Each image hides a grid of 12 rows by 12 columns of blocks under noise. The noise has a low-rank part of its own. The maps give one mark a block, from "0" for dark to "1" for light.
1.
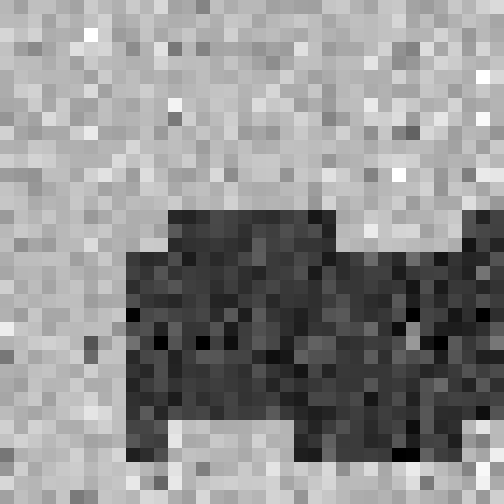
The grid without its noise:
111111111111
111111111111
111111111111
111111111111
111111111111
111100001110
111000000000
111000000000
111000000000
111000000000
111011100001
111111111111
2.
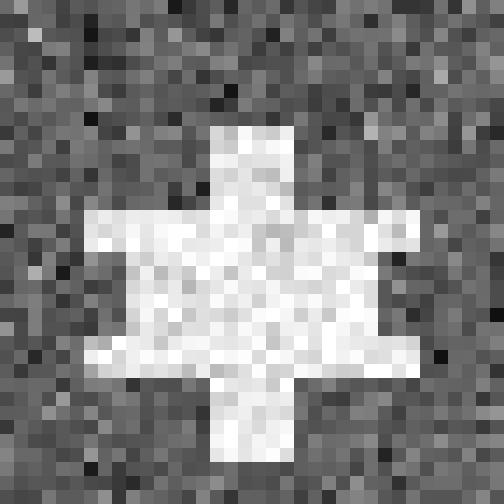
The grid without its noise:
000000000000
000000000000
000000000000
000001100000
000001100000
001111111100
000111111000
000111111000
001111111100
000001100000
000001100000
000000000000
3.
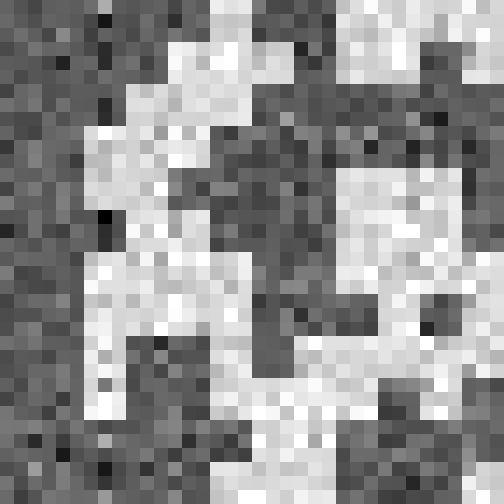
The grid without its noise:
000001001111
000011101101
000111000000
001110000000
001100001110
000110001110
001111001111
001111000101
001001011111
001001111010
000000110000
000001110001
